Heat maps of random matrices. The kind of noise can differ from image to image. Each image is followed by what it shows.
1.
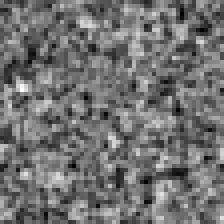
blotchy
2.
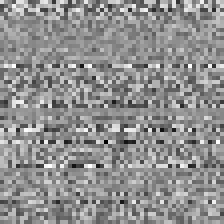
rows of uneven size
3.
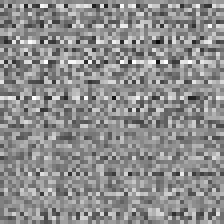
rows of uneven size
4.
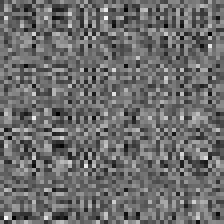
low rank plus noise
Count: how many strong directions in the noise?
two
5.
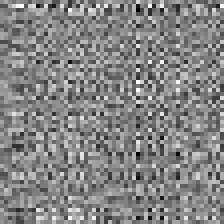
low rank plus noise
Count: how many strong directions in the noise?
two
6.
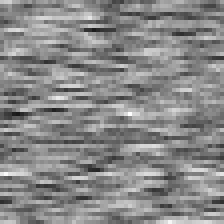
streaked along the rows
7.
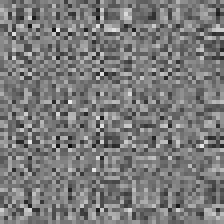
low rank plus noise
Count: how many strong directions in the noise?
two
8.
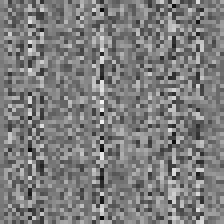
columns of uneven size
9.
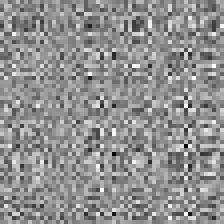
low rank plus noise
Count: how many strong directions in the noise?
two
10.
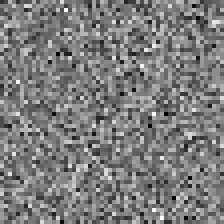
independent entries
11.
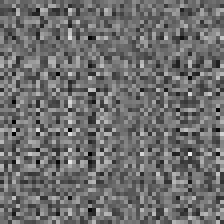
low rank plus noise
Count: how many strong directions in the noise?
two
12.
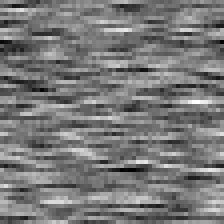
streaked along the rows
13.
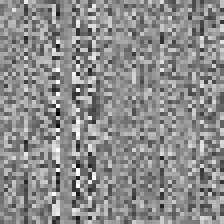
columns of uneven size
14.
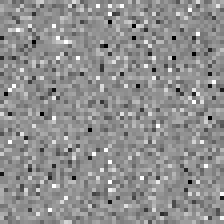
heavy tails
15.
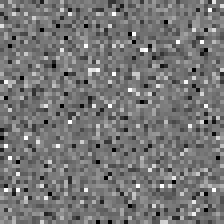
heavy tails
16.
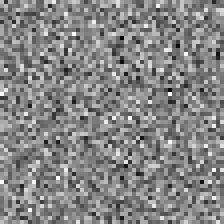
independent entries
